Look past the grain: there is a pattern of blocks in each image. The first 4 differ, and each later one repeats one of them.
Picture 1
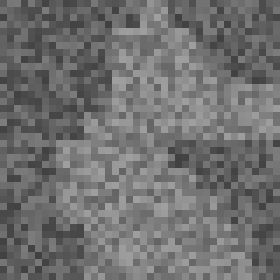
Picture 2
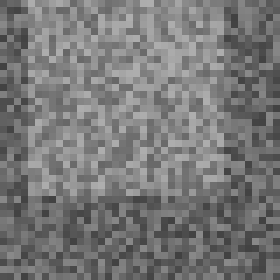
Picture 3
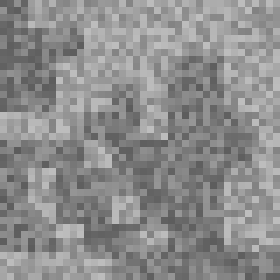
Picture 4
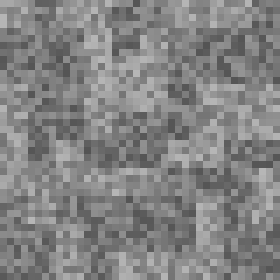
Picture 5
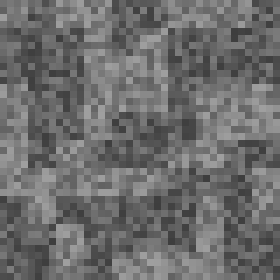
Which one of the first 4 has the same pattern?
4
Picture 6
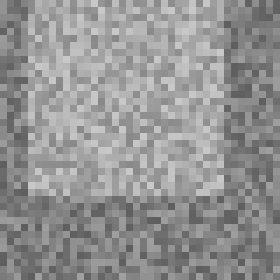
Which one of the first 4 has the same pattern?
2
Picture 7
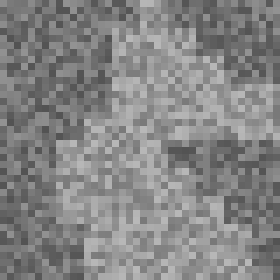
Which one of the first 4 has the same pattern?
1
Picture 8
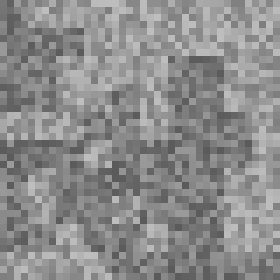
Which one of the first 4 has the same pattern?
3
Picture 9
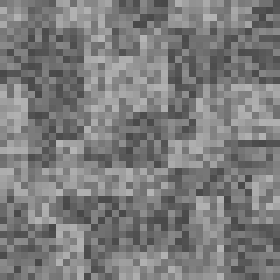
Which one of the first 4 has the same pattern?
4
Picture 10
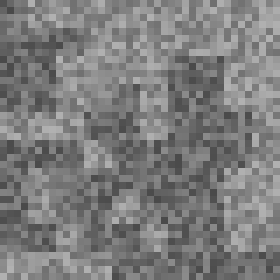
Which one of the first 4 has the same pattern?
3
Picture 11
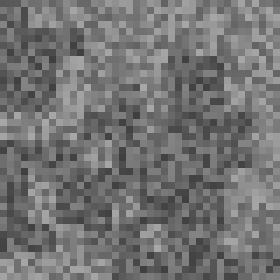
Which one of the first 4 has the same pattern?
3
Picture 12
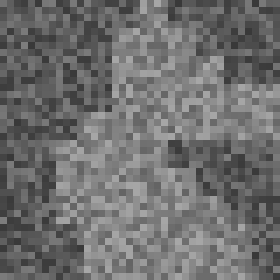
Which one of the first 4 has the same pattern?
1
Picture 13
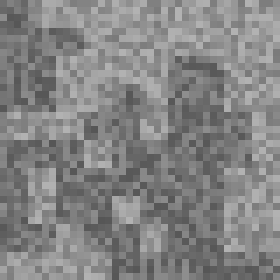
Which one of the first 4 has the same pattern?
3
